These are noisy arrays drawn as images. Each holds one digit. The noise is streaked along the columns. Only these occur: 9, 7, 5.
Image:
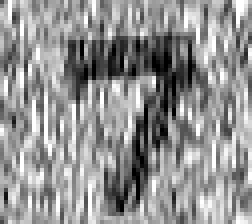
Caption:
dark 7
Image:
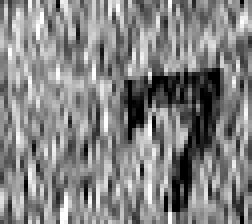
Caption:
dark 7
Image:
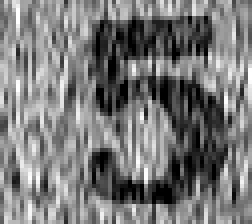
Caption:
dark 5
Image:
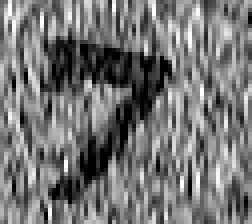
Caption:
dark 7
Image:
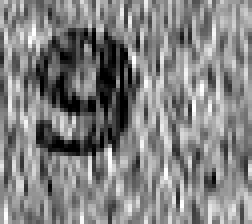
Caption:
dark 9
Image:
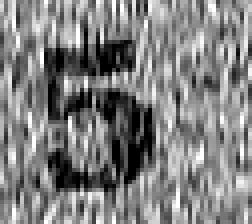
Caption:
dark 5
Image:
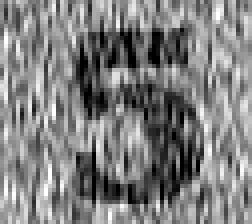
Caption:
dark 5
